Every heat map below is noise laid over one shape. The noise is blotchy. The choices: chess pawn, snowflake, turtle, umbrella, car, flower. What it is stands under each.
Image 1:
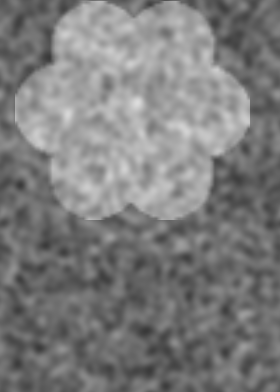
flower
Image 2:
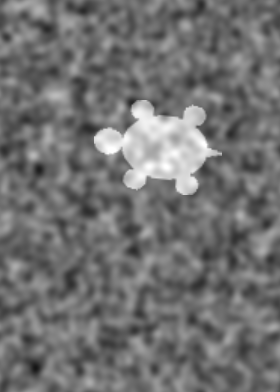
turtle
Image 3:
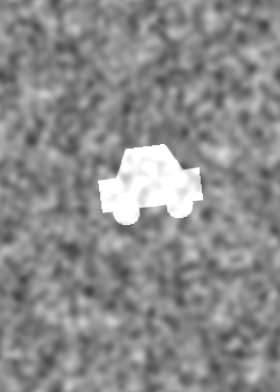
car
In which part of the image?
centre
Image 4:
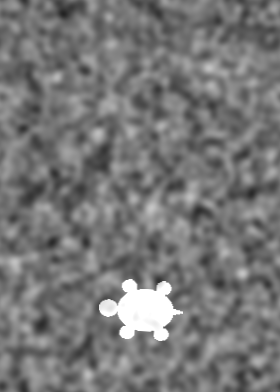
turtle
